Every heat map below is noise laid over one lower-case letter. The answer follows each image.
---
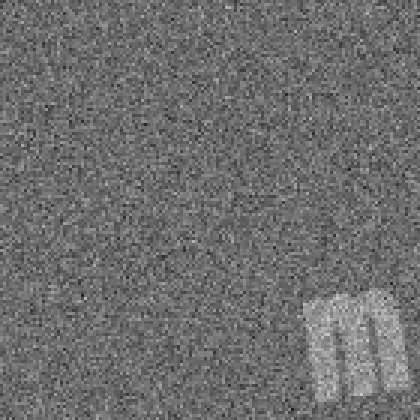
light m, bottom right
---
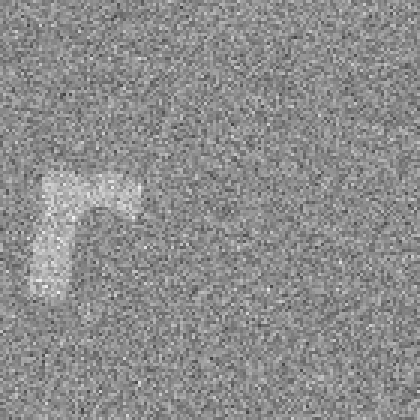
light r, middle left
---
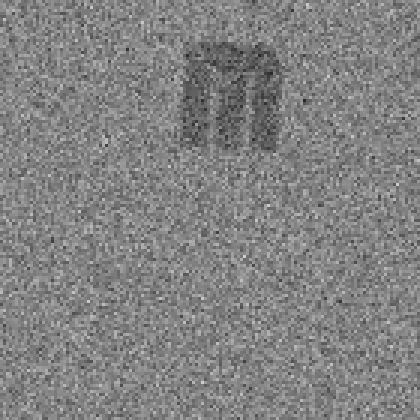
dark m, top middle
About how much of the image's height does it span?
a quarter
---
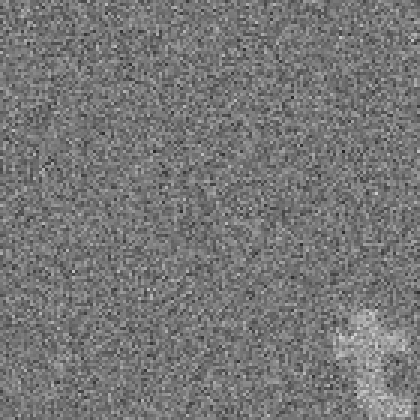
light t, bottom right
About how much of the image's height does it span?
a quarter
